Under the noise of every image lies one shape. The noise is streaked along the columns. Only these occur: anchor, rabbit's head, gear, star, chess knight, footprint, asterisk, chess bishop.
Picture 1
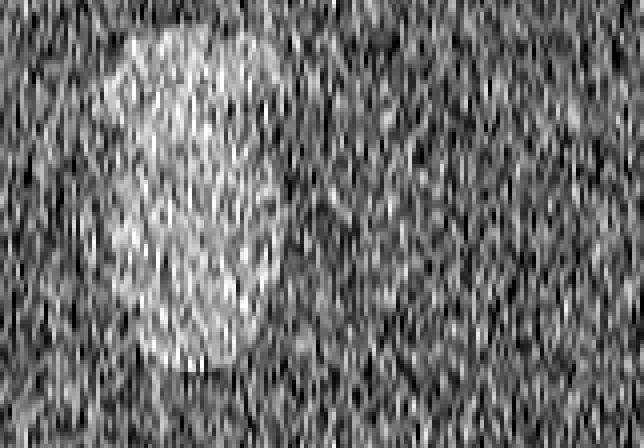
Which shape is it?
footprint
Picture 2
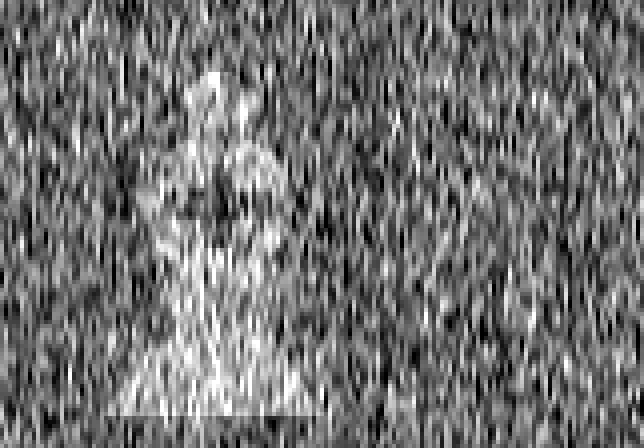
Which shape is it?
chess bishop
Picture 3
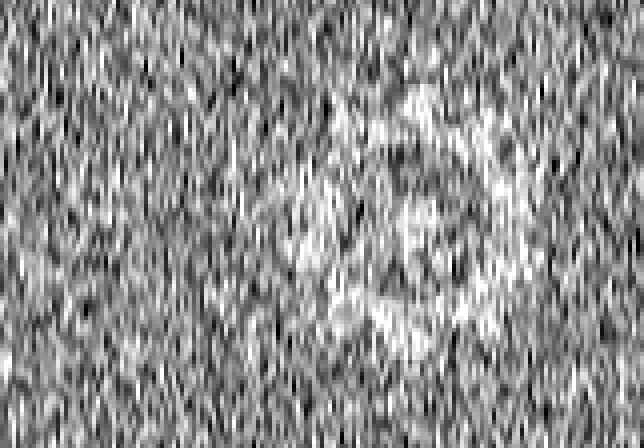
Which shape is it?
gear
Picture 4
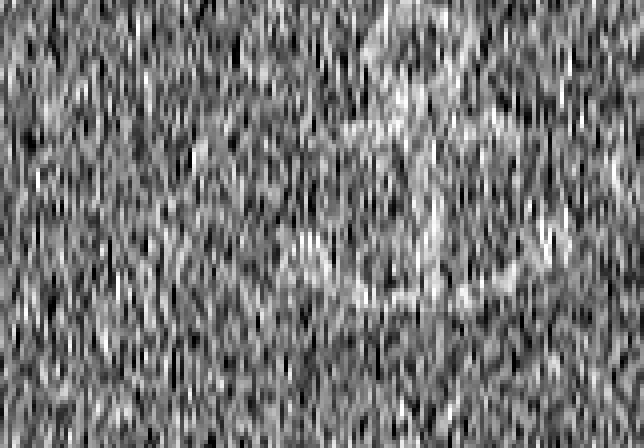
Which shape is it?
anchor
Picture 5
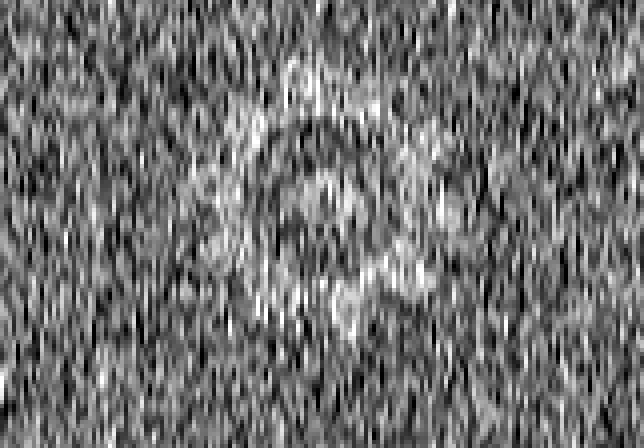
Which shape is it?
gear
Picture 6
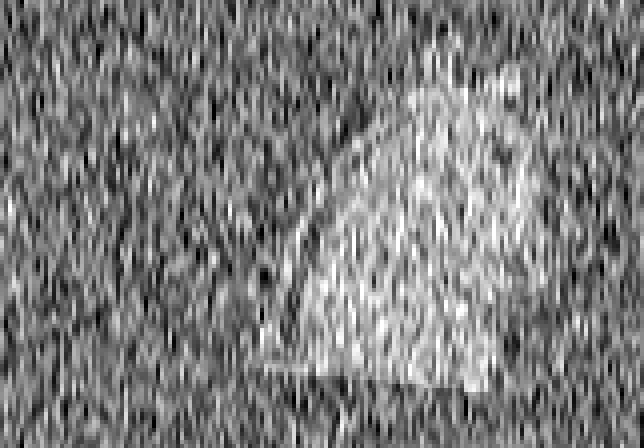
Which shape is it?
chess knight
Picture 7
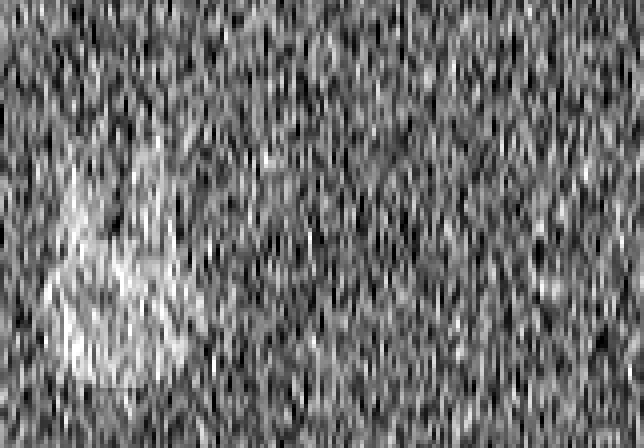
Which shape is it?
rabbit's head
